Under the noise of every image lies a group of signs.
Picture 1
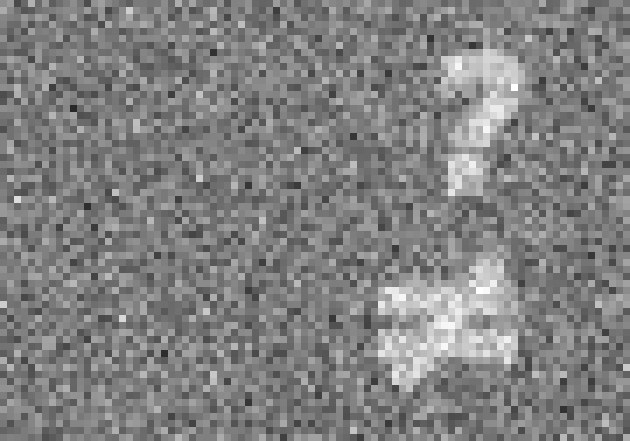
top right: light question mark; bottom right: light not-equal sign
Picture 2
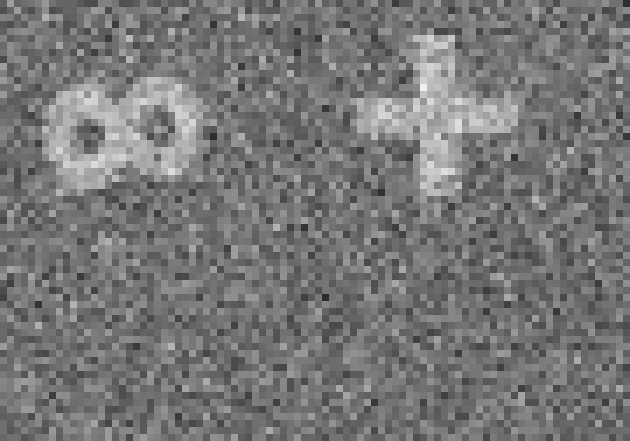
top left: light infinity sign; top right: light plus sign
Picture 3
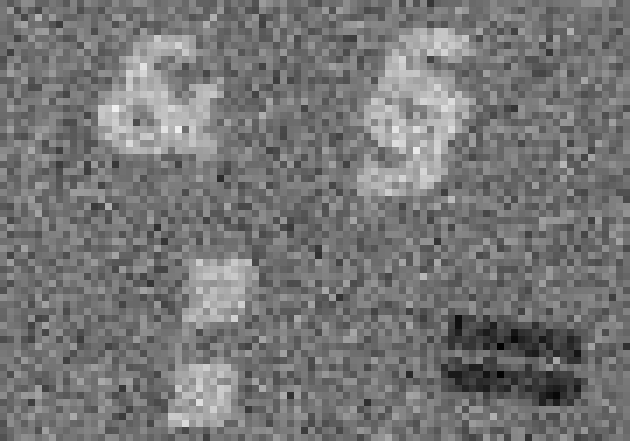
top left: light ampersand; top right: light section sign; bottom left: light colon; bottom right: dark equals sign
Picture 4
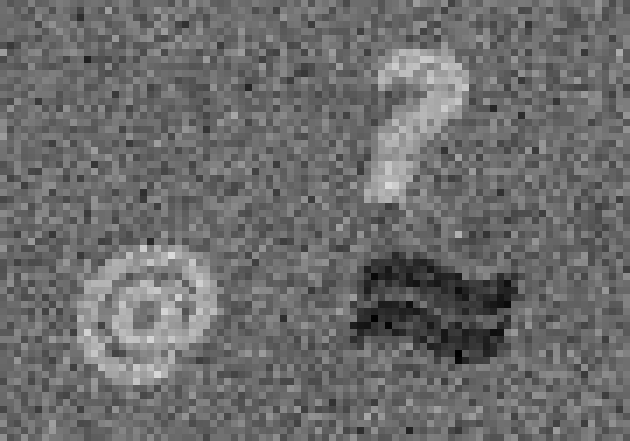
top right: light question mark; bottom left: light at sign; bottom right: dark approximately sign
